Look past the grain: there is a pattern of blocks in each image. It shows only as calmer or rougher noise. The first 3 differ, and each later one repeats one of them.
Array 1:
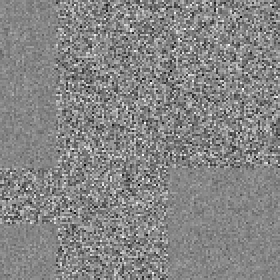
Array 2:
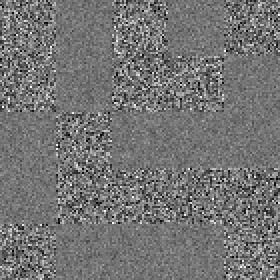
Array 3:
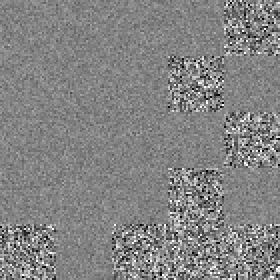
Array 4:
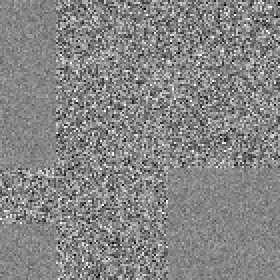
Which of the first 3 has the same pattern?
1
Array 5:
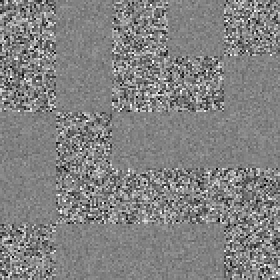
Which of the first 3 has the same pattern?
2
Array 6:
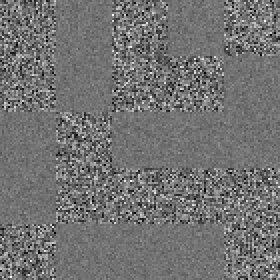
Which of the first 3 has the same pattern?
2
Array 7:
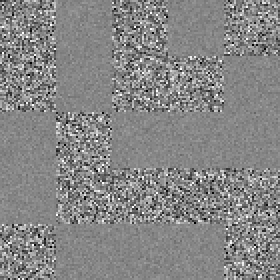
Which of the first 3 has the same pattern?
2
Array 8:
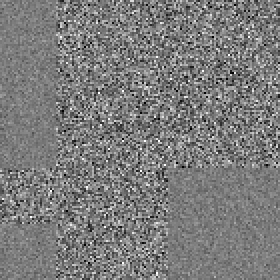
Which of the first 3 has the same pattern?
1
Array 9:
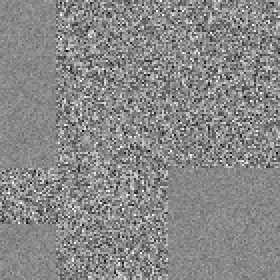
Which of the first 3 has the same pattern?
1
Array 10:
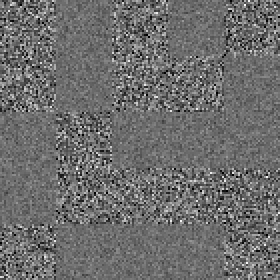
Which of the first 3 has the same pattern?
2
